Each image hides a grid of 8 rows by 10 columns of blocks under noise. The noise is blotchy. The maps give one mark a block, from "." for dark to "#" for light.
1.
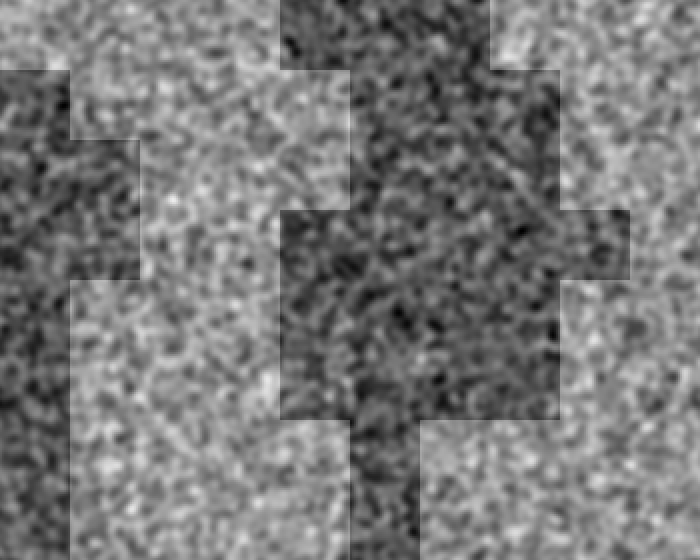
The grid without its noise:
# # # # . . . # # #
. # # # # . . . # #
. . # # # . . . # #
. . # # . . . . . #
. # # # . . . . # #
. # # # . . . . # #
. # # # # . # # # #
. # # # # . # # # #
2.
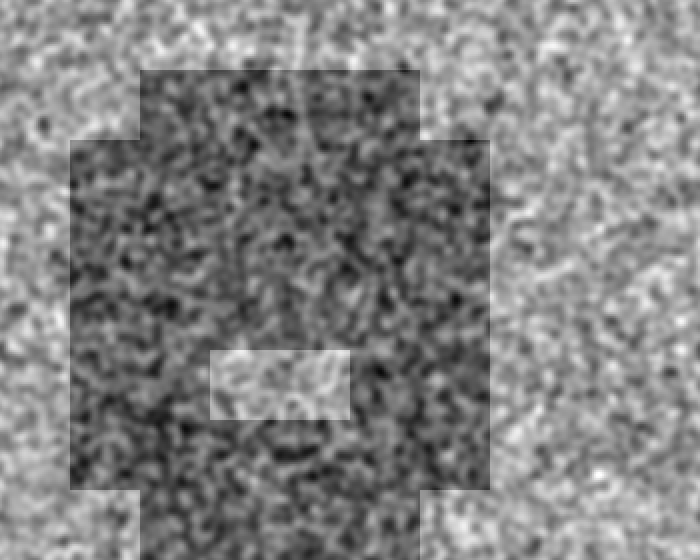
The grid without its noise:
# # # # # # # # # #
# # . . . . # # # #
# . . . . . . # # #
# . . . . . . # # #
# . . . . . . # # #
# . . # # . . # # #
# . . . . . . # # #
# # . . . . # # # #
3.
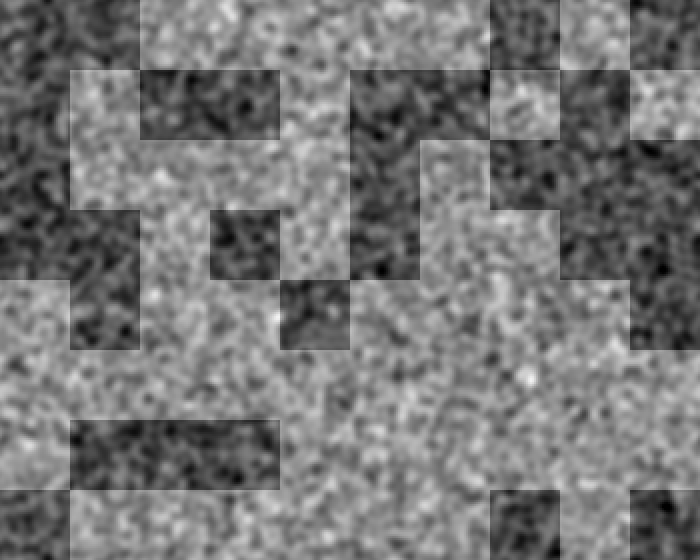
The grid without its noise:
. . # # # # # . # .
. # . . # . . # . #
. # # # # . # . . .
. . # . # . # # . .
# . # # . # # # # .
# # # # # # # # # #
# . . . # # # # # #
. # # # # # # . # .
